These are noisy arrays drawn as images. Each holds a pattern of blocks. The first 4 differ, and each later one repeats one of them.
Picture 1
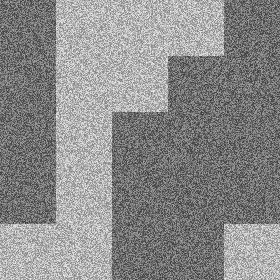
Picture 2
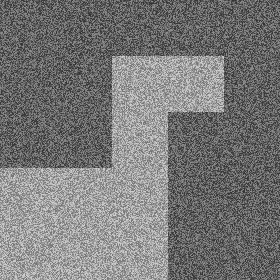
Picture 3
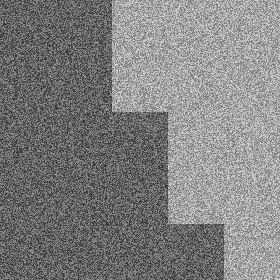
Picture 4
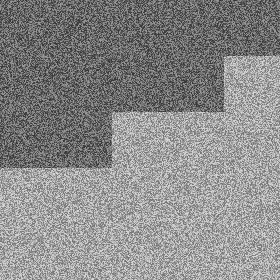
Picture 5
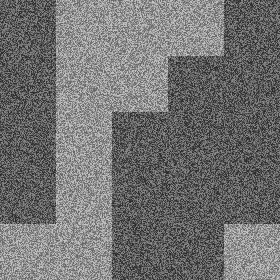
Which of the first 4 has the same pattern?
1
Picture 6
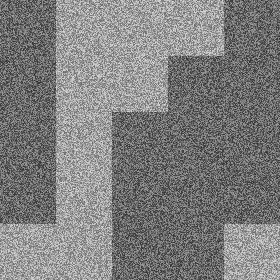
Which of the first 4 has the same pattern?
1
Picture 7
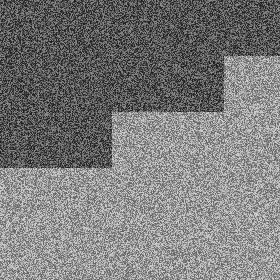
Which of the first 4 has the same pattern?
4
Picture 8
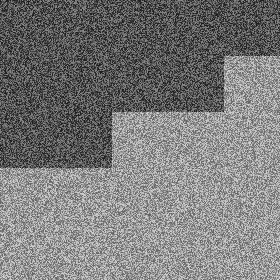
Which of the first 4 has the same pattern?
4
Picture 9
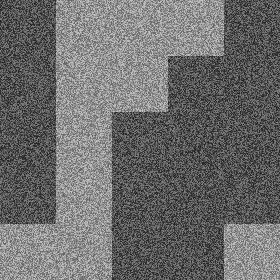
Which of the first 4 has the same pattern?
1
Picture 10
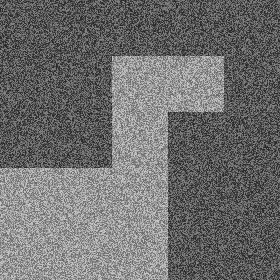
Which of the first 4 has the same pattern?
2
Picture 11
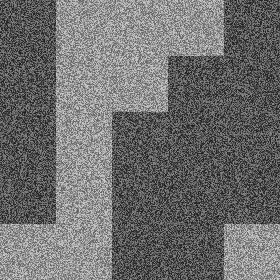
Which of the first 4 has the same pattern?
1
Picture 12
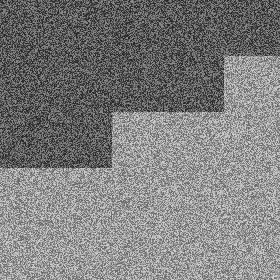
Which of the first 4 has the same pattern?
4
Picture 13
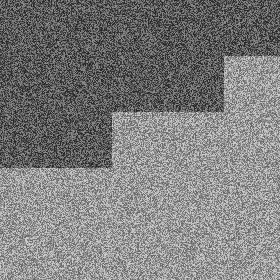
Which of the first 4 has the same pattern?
4
